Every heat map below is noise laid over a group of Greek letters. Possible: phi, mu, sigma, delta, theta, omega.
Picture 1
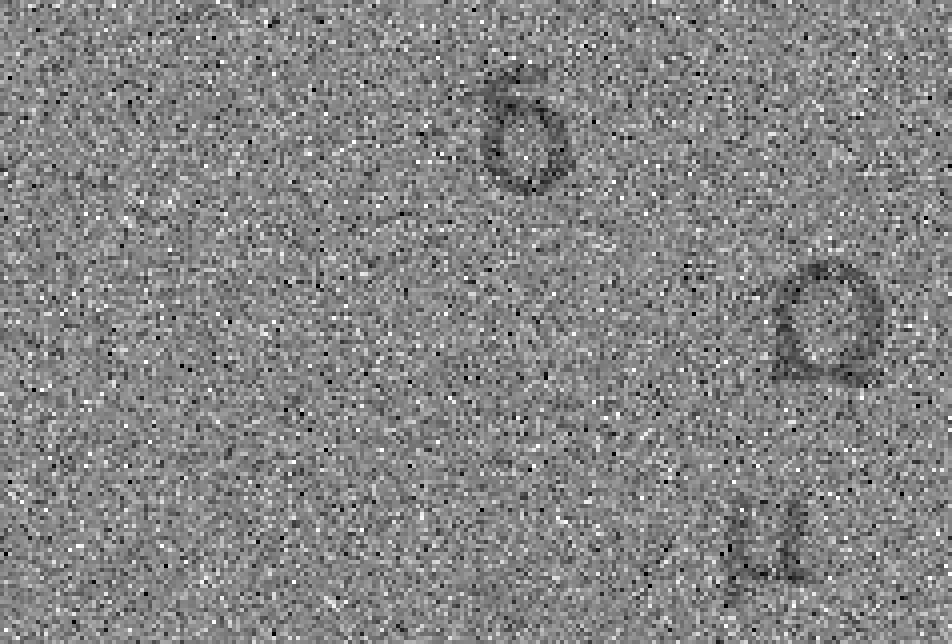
top middle: delta; middle right: omega; bottom right: mu
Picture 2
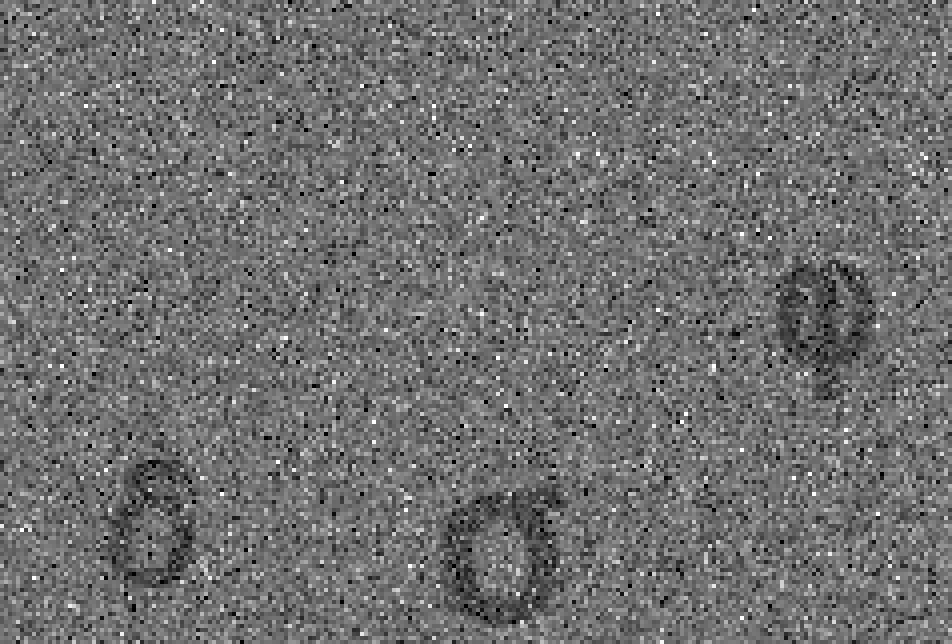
middle right: phi; bottom left: delta; bottom middle: sigma
